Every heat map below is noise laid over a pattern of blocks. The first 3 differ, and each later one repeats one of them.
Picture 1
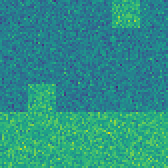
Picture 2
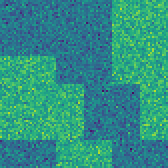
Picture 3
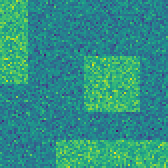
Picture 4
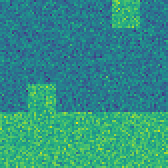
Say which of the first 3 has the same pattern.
1
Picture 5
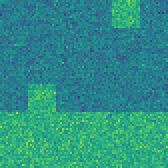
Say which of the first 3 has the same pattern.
1
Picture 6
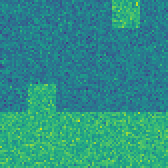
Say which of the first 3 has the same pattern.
1
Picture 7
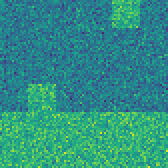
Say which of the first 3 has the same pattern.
1
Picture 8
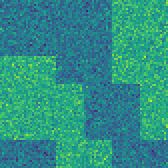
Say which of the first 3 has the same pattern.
2
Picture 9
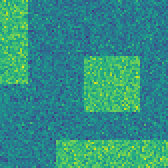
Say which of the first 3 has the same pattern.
3
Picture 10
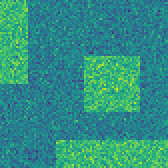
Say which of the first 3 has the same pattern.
3
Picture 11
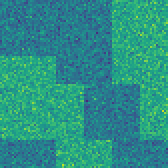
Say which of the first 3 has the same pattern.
2
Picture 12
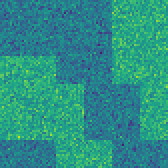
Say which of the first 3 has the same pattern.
2
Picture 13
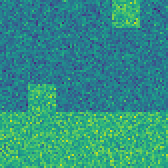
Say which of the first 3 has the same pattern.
1
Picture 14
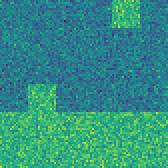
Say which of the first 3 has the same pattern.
1
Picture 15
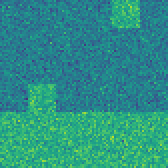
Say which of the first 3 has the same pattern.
1
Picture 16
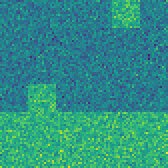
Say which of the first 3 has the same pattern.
1
